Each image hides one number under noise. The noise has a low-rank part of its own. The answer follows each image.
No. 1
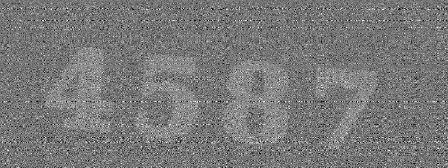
4587
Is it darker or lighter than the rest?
lighter
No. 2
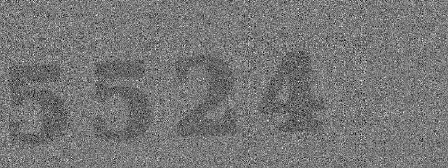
5524
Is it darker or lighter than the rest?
darker
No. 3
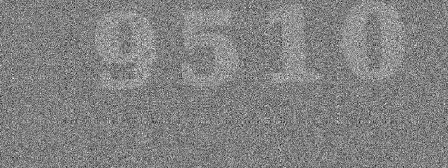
9510
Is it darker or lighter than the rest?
lighter
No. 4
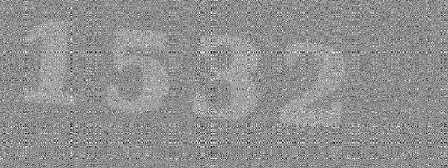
1532
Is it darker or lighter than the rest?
lighter
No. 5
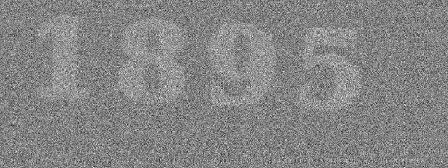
1895
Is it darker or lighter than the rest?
lighter
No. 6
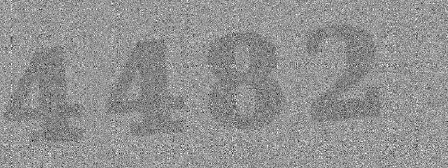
4482
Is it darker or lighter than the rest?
darker
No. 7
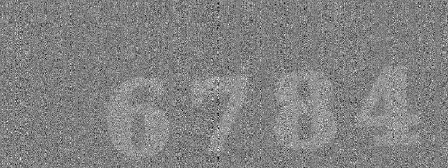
6784
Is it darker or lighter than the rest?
lighter
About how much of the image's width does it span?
two thirds
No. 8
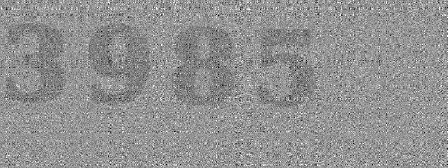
3985
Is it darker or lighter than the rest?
darker
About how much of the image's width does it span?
two thirds
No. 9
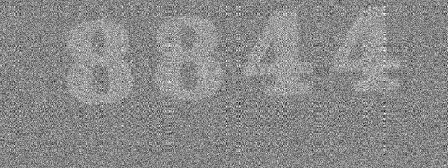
8844
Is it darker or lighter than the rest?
lighter
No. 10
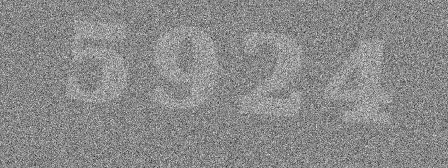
5924
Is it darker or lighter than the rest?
lighter
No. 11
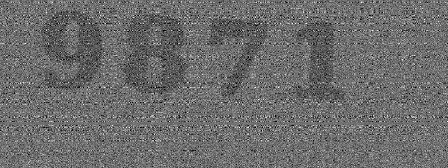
9871
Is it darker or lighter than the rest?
darker
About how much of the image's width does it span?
two thirds
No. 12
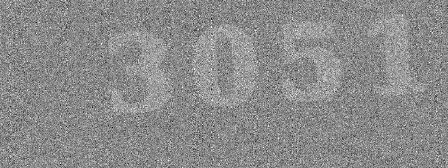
3051
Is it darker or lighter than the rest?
lighter
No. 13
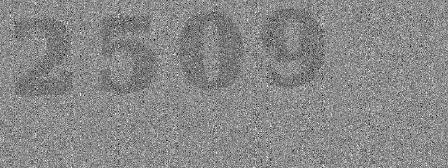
2509
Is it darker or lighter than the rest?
darker
